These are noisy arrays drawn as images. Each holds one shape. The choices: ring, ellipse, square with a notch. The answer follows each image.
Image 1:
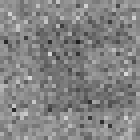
square with a notch
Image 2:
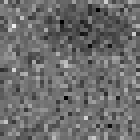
ellipse
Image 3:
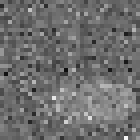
ellipse
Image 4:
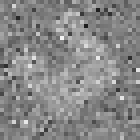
square with a notch
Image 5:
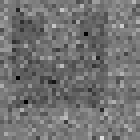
square with a notch
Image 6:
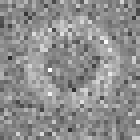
ring
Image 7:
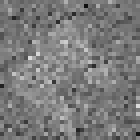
square with a notch
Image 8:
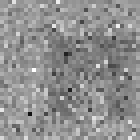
square with a notch
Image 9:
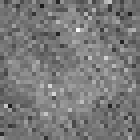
square with a notch
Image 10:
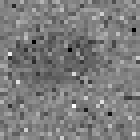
ellipse
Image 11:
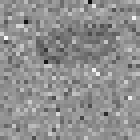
ellipse
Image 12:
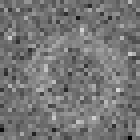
ring
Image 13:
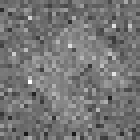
square with a notch
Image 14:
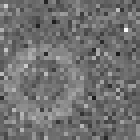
ring
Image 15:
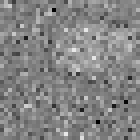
ellipse
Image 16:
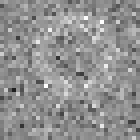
ring
